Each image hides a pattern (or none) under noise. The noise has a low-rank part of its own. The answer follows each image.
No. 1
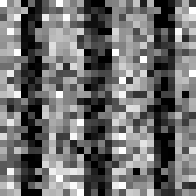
vertical stripes
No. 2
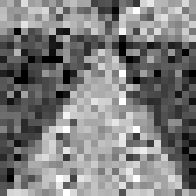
spokes from one point
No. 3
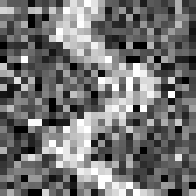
a wavy band
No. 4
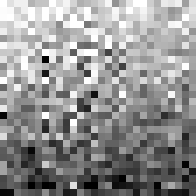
a smooth slope
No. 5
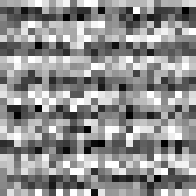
horizontal stripes
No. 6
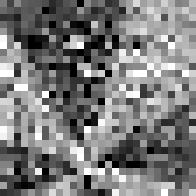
spokes from one point
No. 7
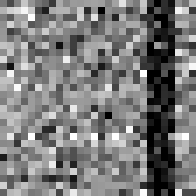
one vertical stripe
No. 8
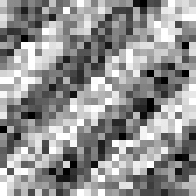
diagonal stripes
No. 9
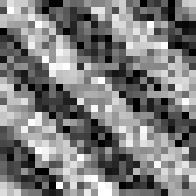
diagonal stripes
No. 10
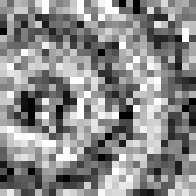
rings round one point
